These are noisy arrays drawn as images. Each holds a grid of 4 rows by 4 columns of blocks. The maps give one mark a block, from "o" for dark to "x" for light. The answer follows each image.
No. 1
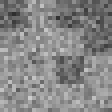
o x o o
x x x o
x x o x
x x x x
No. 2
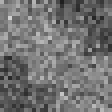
x x o o
x x x o
o x x x
o o x x
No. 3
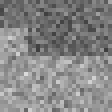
o o o o
x o o o
x x x x
x x x x
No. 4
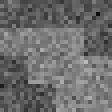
o o o o
x x x o
o x x x
o o x x
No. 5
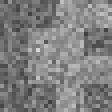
o o x x
o x x o
o x x x
o o x o
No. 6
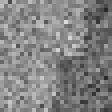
x x x o
x x x o
x x o o
x x o o
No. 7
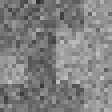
o o o x
o o x x
x o x x
o o o x
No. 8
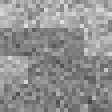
x x x x
o o o x
x o o o
o o o o
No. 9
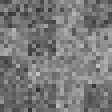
o o x o
x o x x
o x x x
o o x o
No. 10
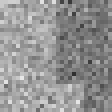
x x o o
x x o o
x x o o
x x x o
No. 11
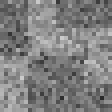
o x o o
o x x x
x o o x
x o o o
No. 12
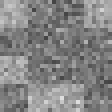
x o o x
o o o o
x o o o
o x x o
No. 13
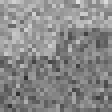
x x x x
x x o o
o o o o
o o o o
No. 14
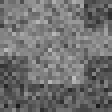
x x x o
x x x x
o x x o
o o o o
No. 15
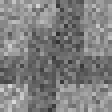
x x o x
x o o x
o o o o
x o x x
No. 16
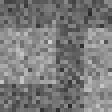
o o o o
x x o x
x x o x
o o o x
